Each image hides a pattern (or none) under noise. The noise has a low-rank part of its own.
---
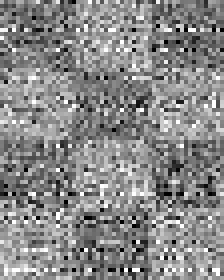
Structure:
a checkerboard
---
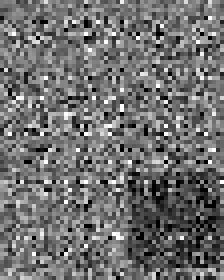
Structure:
one block
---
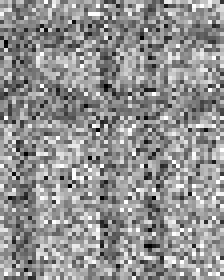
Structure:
bands of rows crossing bands of columns
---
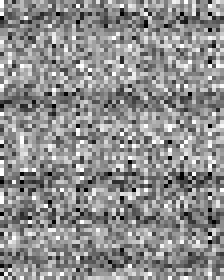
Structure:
bands of rows
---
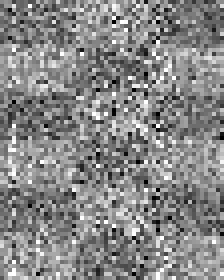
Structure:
a checkerboard
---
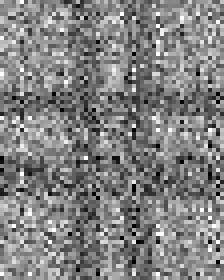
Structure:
bands of rows crossing bands of columns
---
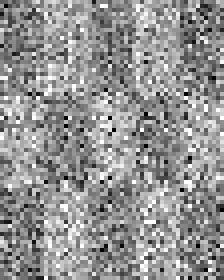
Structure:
a checkerboard
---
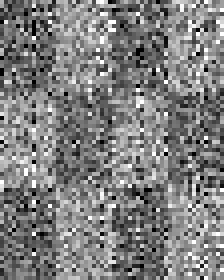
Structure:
a checkerboard
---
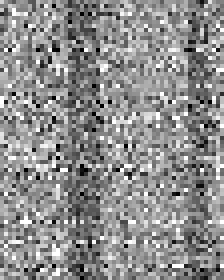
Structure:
bands of columns
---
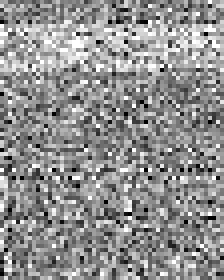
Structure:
one band of rows
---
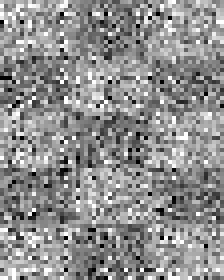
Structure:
a checkerboard
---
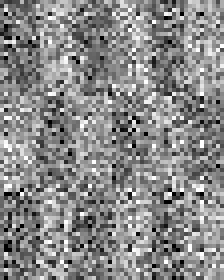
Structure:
a checkerboard
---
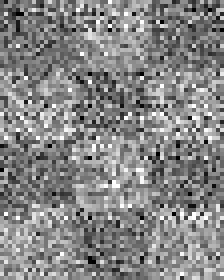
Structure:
a checkerboard
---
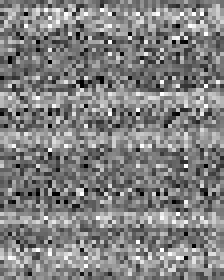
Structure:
bands of rows
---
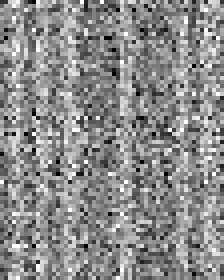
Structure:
bands of columns
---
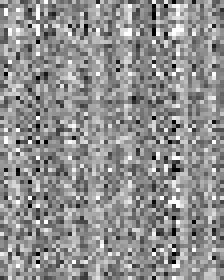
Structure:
bands of columns
